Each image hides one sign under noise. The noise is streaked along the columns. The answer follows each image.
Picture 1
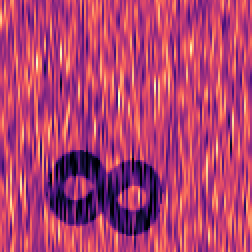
infinity sign
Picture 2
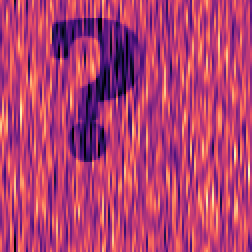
question mark
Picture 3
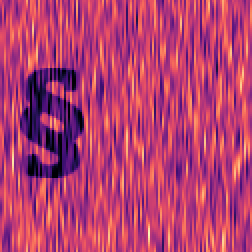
section sign
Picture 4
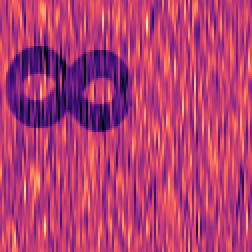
infinity sign
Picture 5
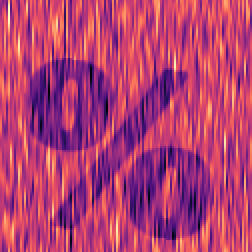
percent sign
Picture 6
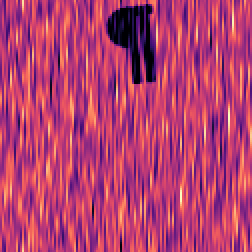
pilcrow
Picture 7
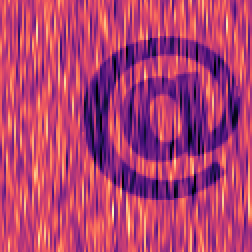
at sign
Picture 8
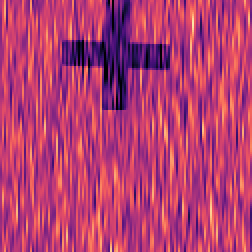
plus sign
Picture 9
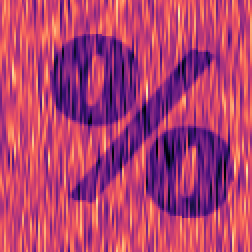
percent sign
